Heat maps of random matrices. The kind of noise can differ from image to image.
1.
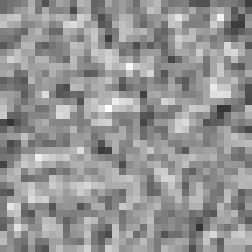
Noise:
blotchy
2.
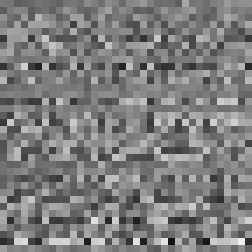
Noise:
rows of uneven size
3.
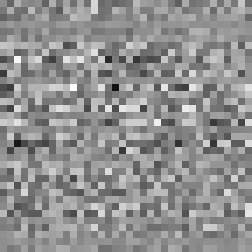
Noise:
rows of uneven size
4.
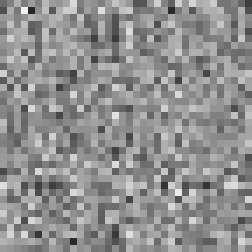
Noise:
low rank plus noise
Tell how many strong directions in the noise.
three or four
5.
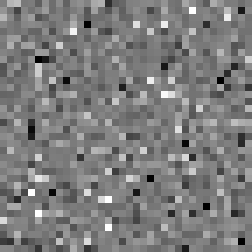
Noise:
heavy tails
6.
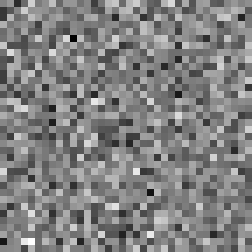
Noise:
low rank plus noise
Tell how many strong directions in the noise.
five to eight
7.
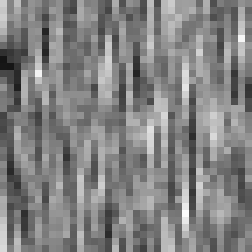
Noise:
streaked along the columns
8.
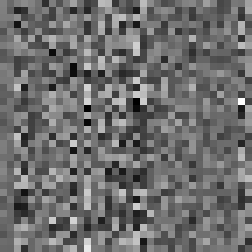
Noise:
columns of uneven size
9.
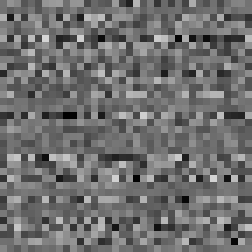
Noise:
rows of uneven size
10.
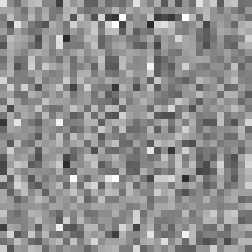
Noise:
low rank plus noise
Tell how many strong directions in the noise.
two
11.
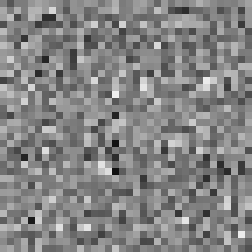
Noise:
low rank plus noise
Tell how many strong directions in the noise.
five to eight
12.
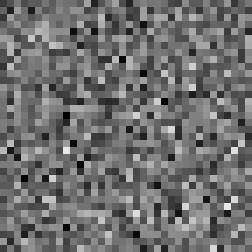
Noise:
independent entries
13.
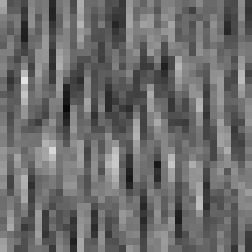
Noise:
streaked along the columns
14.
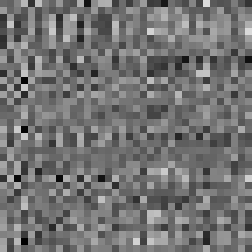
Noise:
low rank plus noise
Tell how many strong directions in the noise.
two
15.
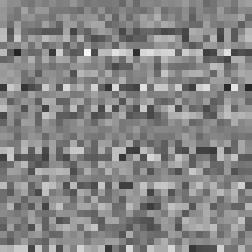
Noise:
rows of uneven size
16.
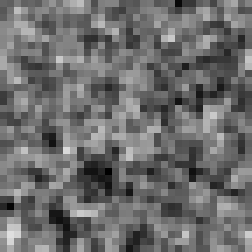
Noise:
blotchy
